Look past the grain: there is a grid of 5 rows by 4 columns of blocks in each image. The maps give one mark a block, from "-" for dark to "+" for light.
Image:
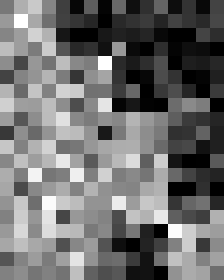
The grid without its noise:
+ - - -
+ + - -
+ + + -
+ + + -
+ + - +
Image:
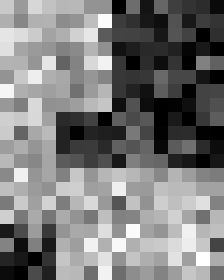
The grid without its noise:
+ + - -
+ + - -
+ - - -
+ + + +
- + + +
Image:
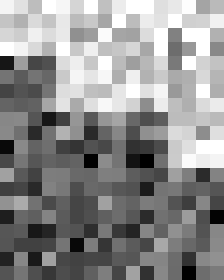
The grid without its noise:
+ + + +
- + + +
- - - +
- - - -
- - - -
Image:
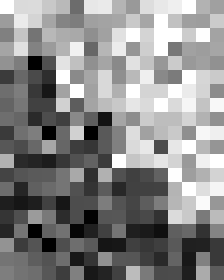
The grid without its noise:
+ + + +
- + + +
- - + +
- - - +
- - - -
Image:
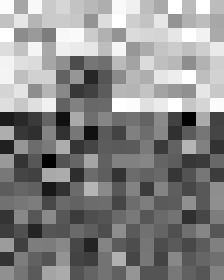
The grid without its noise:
+ + + +
+ - + +
- - - -
- - - -
- - - -
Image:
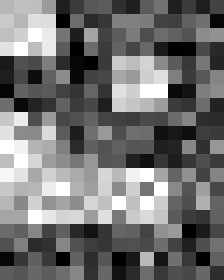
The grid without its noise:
+ - - -
- - + -
+ - - -
+ + + -
- - - -
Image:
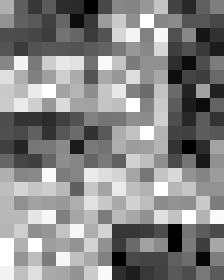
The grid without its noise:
- - + -
+ + + -
- - + -
+ + + +
+ + - -
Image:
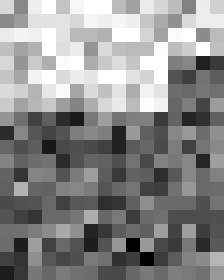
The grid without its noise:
+ + + +
+ + + -
- - - -
- - - -
- - - -
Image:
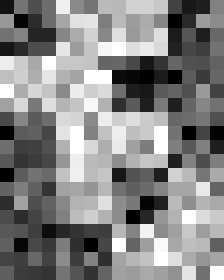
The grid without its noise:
- + + -
+ + - -
- + + -
- + - +
- - + +
